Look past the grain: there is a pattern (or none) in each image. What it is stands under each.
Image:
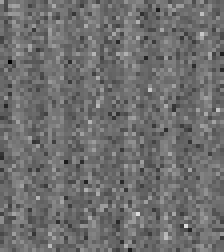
vertical stripes
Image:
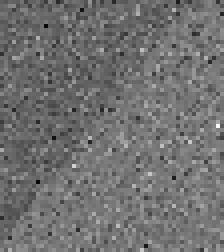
a sharp edge
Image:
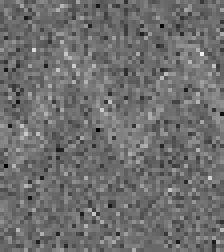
a wavy band
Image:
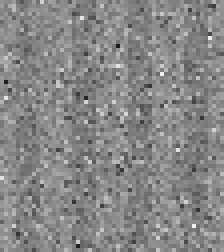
vertical stripes
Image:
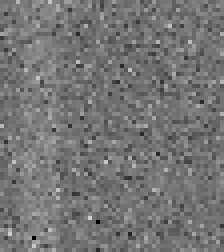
one vertical stripe
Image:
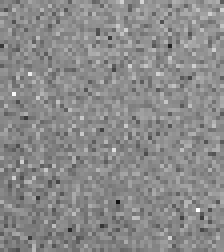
a smooth slope
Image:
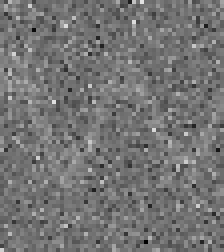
a wavy band
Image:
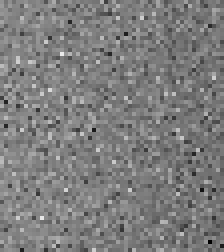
a smooth slope
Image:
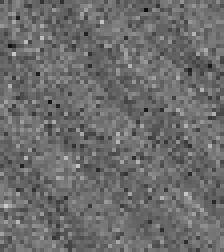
diagonal stripes
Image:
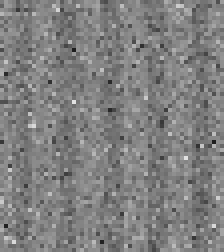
vertical stripes
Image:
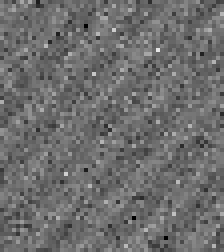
diagonal stripes
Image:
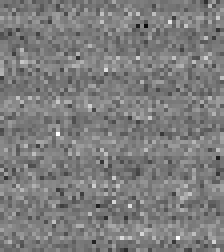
horizontal stripes
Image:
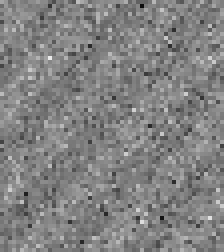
diagonal stripes
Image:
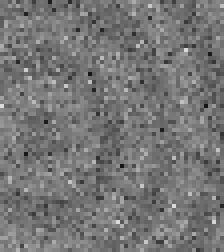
rings round one point
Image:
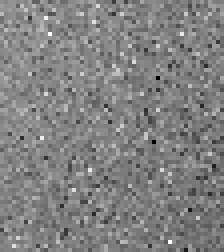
a smooth slope
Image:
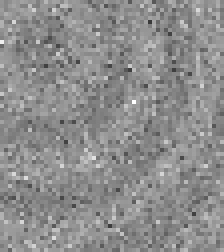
rings round one point
